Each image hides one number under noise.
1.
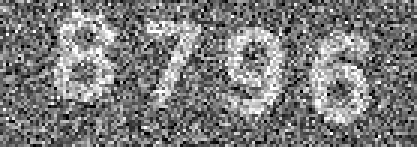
8796
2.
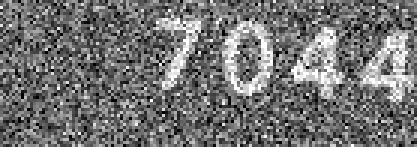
7044
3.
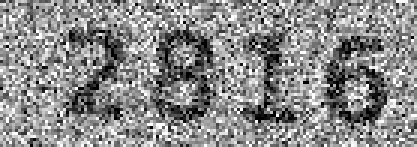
2816
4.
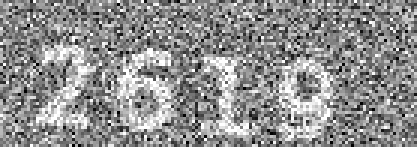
2619
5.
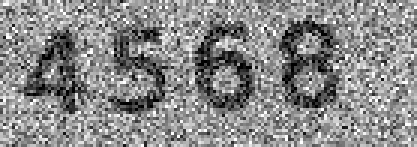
4568
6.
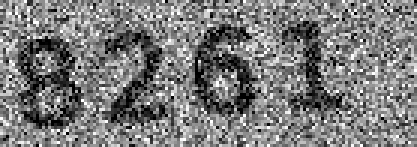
8261
